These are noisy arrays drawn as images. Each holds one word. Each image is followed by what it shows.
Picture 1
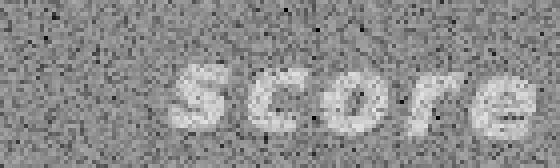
score
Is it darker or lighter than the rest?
lighter
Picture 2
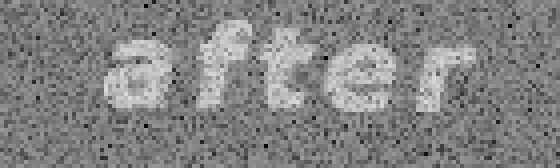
after
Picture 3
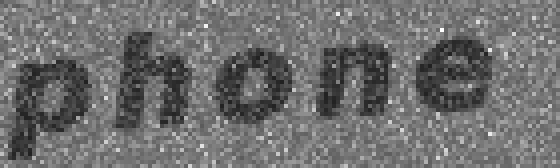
phone
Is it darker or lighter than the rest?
darker
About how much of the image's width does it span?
nearly all
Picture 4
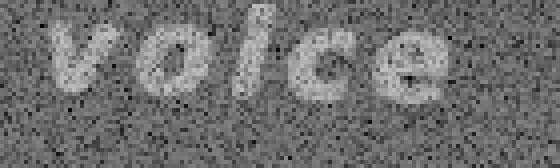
voice
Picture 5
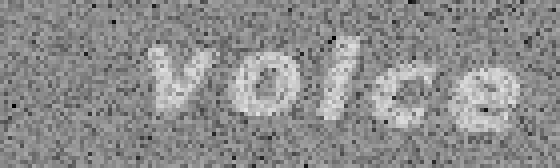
voice
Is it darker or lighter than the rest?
lighter
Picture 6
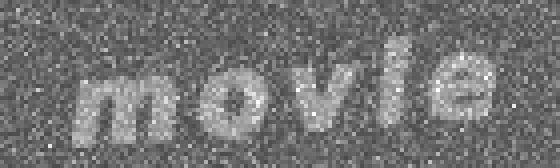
movie
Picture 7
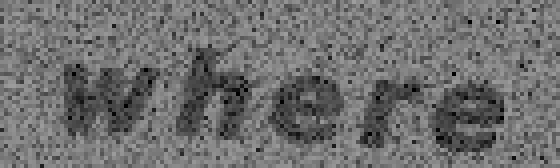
where
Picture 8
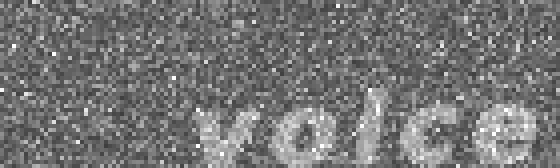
voice
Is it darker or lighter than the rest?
lighter
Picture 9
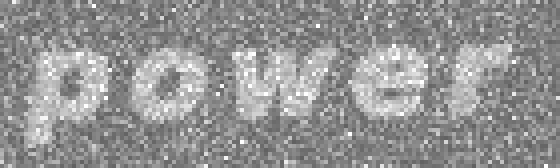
power
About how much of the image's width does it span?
nearly all
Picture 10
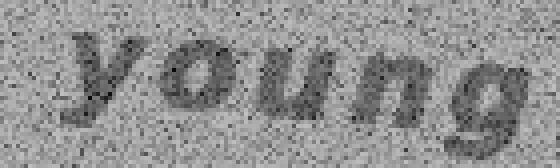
young
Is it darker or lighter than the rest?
darker
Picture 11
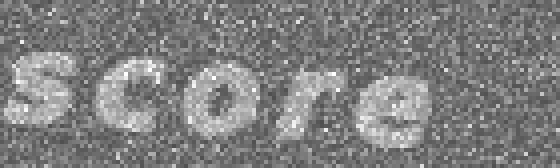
score
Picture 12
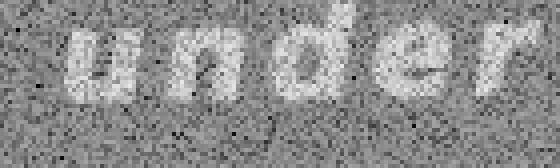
under
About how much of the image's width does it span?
nearly all
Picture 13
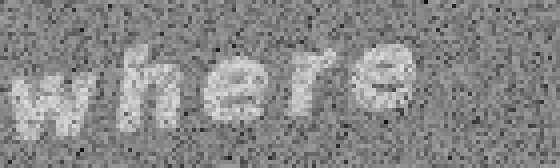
where
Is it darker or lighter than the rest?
lighter
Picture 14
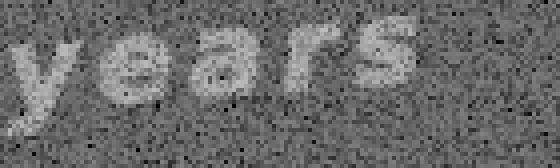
years
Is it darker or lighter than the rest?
lighter
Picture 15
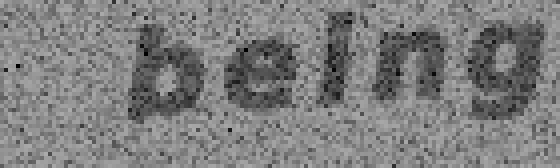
being
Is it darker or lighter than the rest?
darker
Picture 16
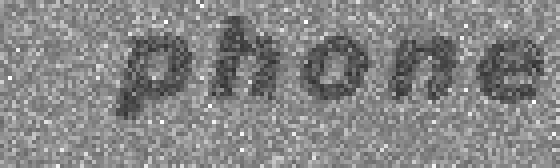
phone
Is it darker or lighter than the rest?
darker
